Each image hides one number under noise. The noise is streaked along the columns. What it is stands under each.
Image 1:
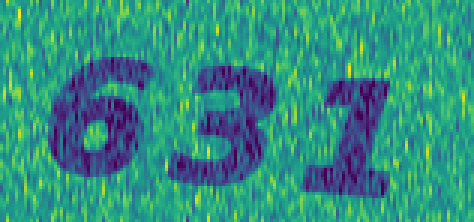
631
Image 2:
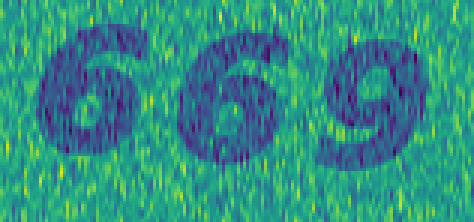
669
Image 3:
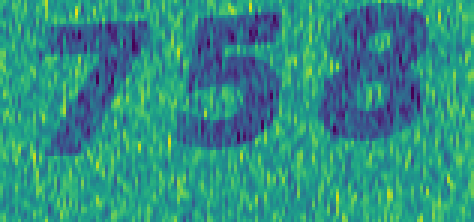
758
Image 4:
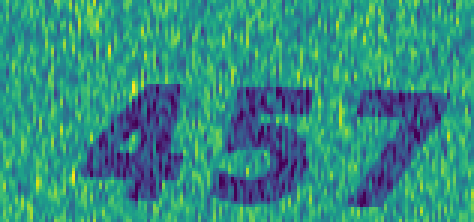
457
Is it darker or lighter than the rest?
darker
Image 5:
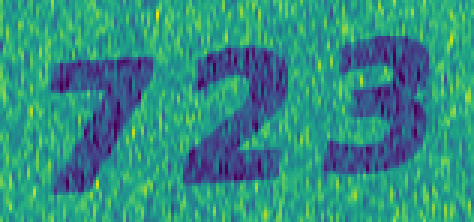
723
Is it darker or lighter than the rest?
darker
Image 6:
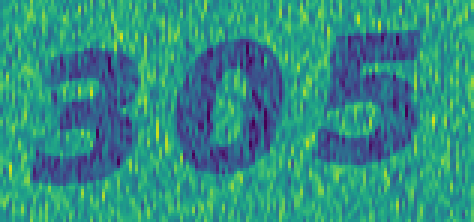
305
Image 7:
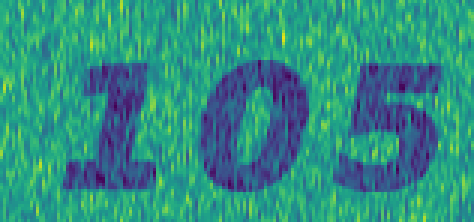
105
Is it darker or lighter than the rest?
darker
